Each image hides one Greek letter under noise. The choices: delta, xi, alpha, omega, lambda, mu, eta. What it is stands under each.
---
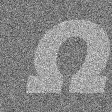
light omega
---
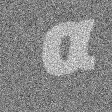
light alpha
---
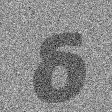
dark delta
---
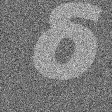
light delta
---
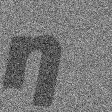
dark eta
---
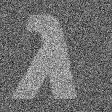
light lambda
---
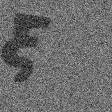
dark xi
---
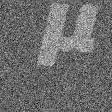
light mu
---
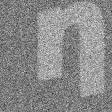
light eta
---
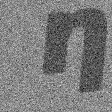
dark eta
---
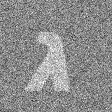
light lambda
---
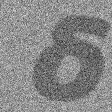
dark delta
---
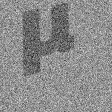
dark mu
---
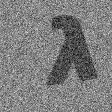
dark lambda
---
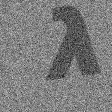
dark lambda
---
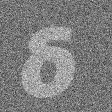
light delta
